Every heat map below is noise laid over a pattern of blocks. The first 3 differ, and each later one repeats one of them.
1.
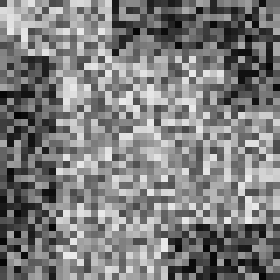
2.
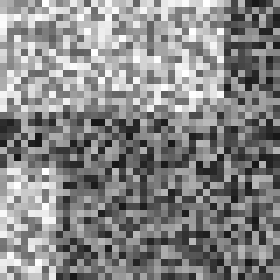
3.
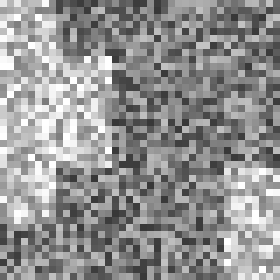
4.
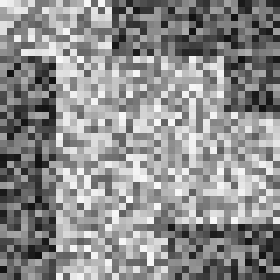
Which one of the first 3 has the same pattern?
1
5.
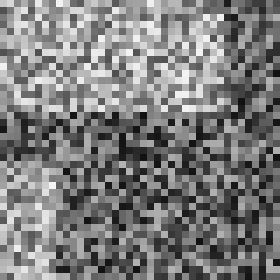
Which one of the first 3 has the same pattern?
2
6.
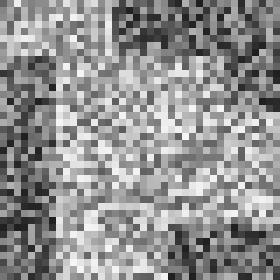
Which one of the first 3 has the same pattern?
1
